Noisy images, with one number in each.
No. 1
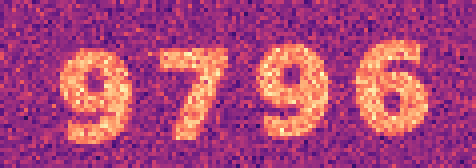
9796
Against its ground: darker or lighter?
lighter
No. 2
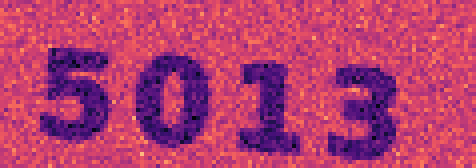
5013
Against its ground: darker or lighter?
darker
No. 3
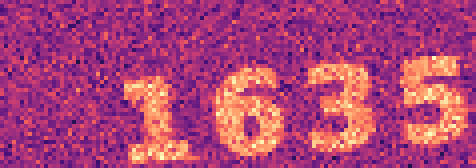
1635
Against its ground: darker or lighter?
lighter
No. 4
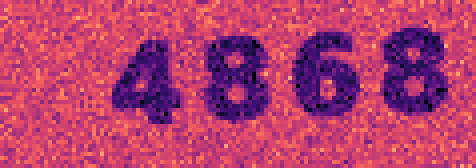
4868
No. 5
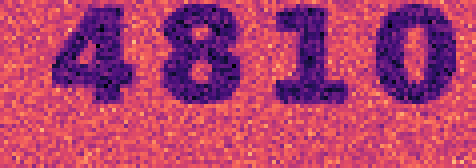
4810
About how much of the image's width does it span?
nearly all
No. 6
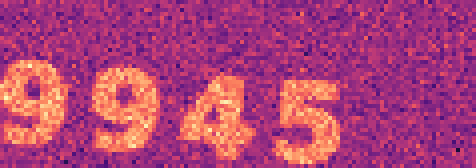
9945
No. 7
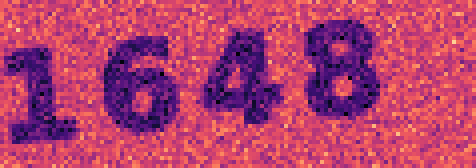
1648
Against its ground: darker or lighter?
darker
